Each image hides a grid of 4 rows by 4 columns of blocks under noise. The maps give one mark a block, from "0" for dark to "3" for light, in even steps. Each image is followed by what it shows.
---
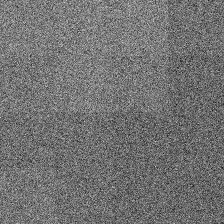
3331
2320
1100
2100
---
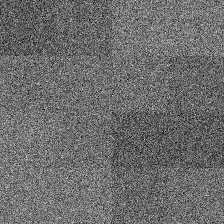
0133
2221
3200
3312
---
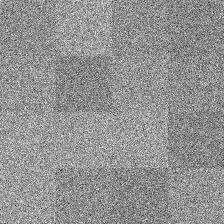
1310
2021
3330
3102
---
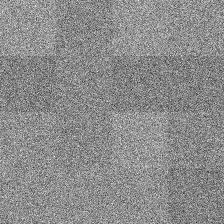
3132
0100
2131
2220
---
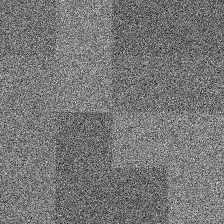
1300
2311
2033
2003
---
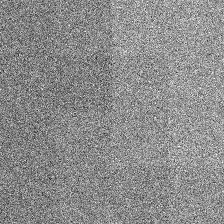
0133
0023
0123
0112
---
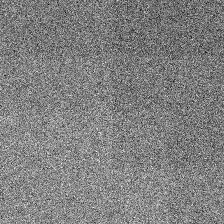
1100
2211
3321
3332
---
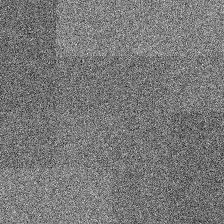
0333
0112
1210
3310
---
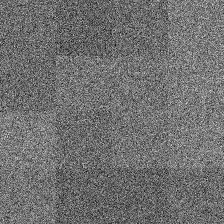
1013
1223
3123
2001
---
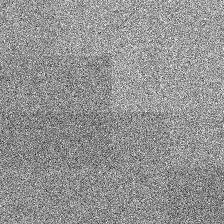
2333
1133
0012
1110
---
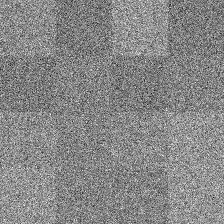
2030
0101
2123
3113
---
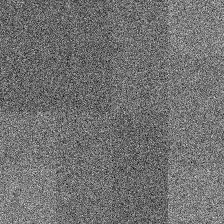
0013
0012
2102
3103
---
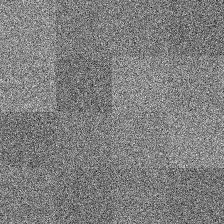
3110
3032
0123
1010
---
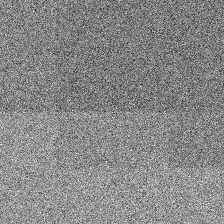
1000
1000
3221
3333
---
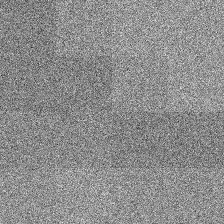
0233
0023
1100
2322
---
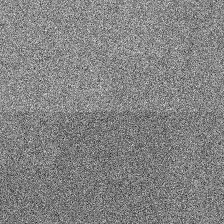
3332
3322
1001
0001
